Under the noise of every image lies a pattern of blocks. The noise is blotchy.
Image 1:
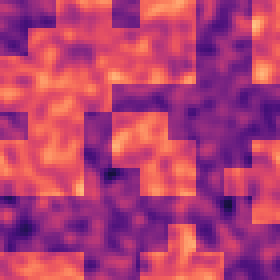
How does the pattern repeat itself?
mirrored about the diagonal from the top left
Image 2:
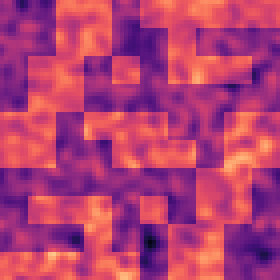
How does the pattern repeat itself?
the same after a half turn
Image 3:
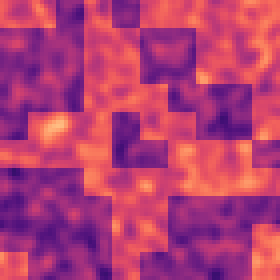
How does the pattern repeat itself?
mirrored about the diagonal from the bottom left
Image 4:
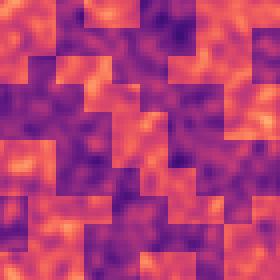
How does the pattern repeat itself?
the same after a half turn
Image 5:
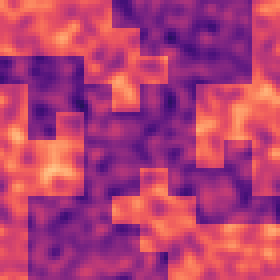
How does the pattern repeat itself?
the same after a half turn
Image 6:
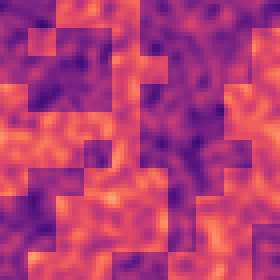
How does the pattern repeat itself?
no symmetry
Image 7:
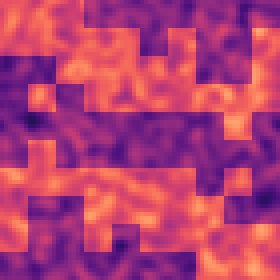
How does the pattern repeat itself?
the same after a half turn
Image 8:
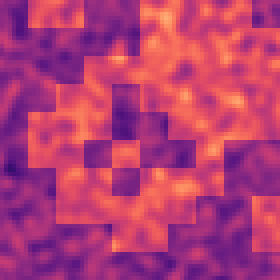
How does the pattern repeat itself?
mirrored about the diagonal from the bottom left
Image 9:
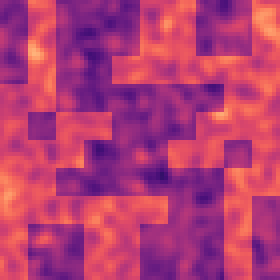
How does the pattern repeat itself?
the same after a half turn
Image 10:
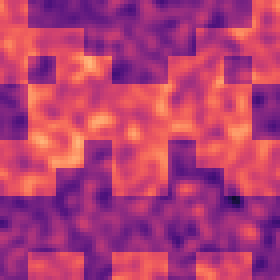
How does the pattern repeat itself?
left and right mirror each other
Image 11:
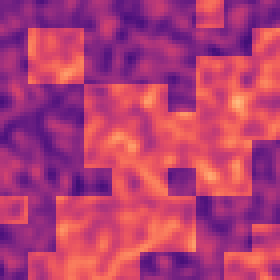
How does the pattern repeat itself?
mirrored about the diagonal from the top left
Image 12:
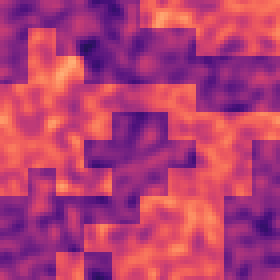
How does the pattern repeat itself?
no symmetry
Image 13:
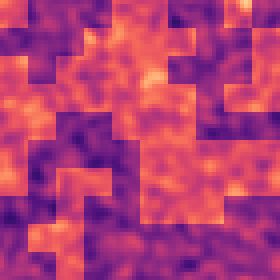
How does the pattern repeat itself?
no symmetry
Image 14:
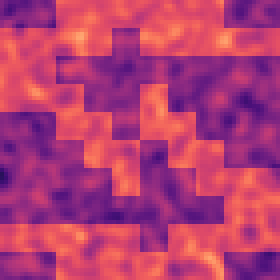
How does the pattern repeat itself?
the same after a half turn
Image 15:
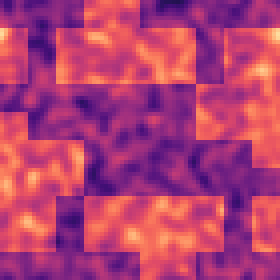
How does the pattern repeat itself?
the same after a half turn
